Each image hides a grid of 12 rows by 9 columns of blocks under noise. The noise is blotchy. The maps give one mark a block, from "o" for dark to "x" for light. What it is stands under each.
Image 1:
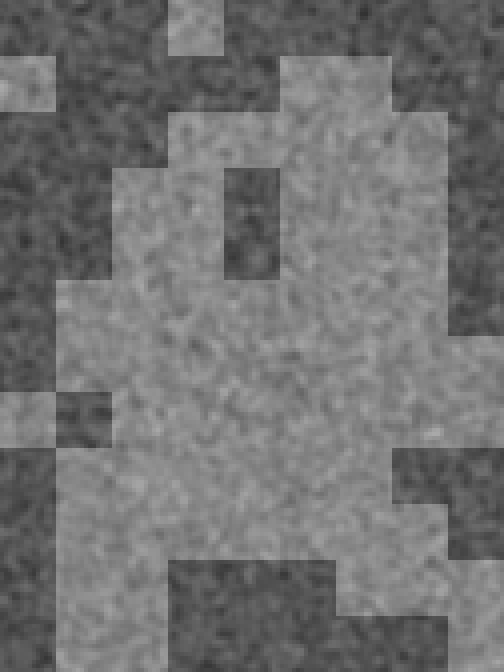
oooxooooo
xooooxxoo
oooxxxxxo
ooxxoxxxo
ooxxoxxxo
oxxxxxxxo
oxxxxxxxx
xoxxxxxxx
oxxxxxxoo
oxxxxxxxo
oxxoooxxx
oxxooooox
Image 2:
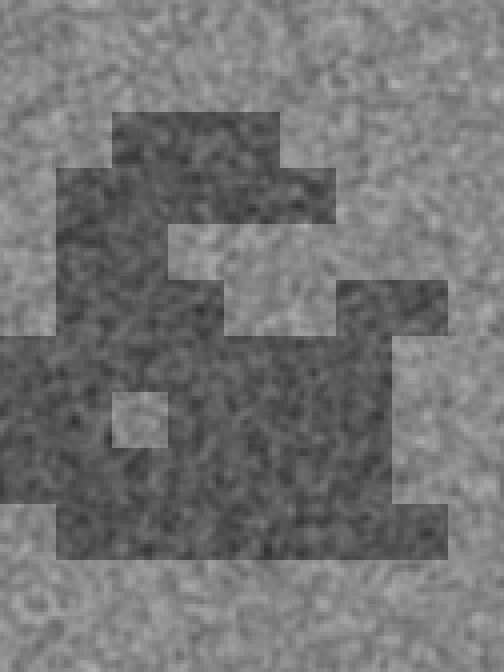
xxxxxxxxx
xxxxxxxxx
xxoooxxxx
xoooooxxx
xooxxxxxx
xoooxxoox
oooooooxx
ooxooooxx
oooooooxx
xooooooox
xxxxxxxxx
xxxxxxxxx
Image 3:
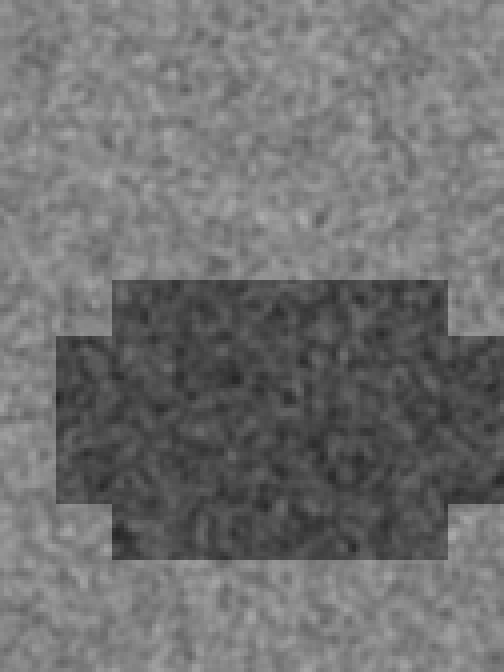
xxxxxxxxx
xxxxxxxxx
xxxxxxxxx
xxxxxxxxx
xxxxxxxxx
xxoooooox
xoooooooo
xoooooooo
xoooooooo
xxoooooox
xxxxxxxxx
xxxxxxxxx
